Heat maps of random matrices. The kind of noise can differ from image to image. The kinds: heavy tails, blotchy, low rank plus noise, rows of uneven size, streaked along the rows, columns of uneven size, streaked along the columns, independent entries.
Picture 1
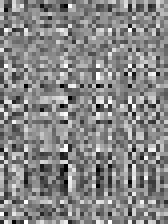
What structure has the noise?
low rank plus noise
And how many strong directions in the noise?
one
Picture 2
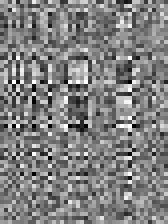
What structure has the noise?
low rank plus noise
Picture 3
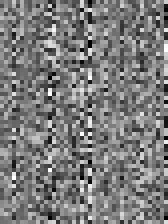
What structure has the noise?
columns of uneven size
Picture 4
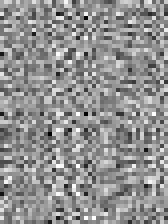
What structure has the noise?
low rank plus noise
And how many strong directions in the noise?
two
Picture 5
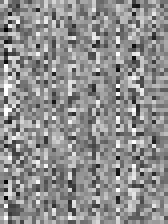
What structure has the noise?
columns of uneven size
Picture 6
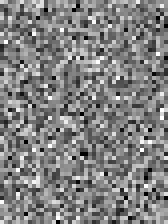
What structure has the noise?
independent entries
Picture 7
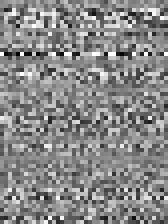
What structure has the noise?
rows of uneven size
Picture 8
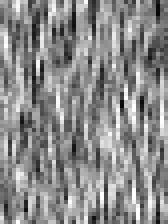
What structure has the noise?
streaked along the columns
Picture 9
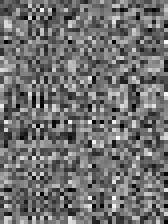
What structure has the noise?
low rank plus noise
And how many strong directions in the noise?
three or four
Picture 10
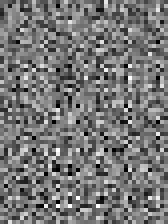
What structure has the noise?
low rank plus noise
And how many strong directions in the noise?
three or four
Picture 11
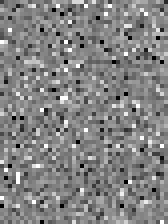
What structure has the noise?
heavy tails
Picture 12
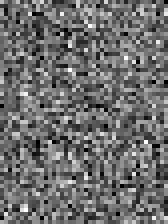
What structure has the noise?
low rank plus noise
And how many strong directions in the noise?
five to eight
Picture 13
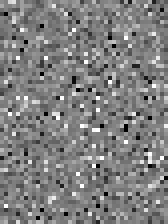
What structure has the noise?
heavy tails
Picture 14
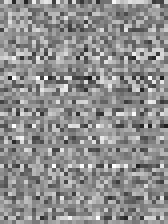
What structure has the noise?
rows of uneven size
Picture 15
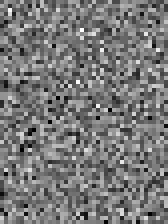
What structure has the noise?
independent entries
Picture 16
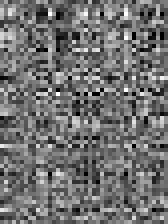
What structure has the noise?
low rank plus noise
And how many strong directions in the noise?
two
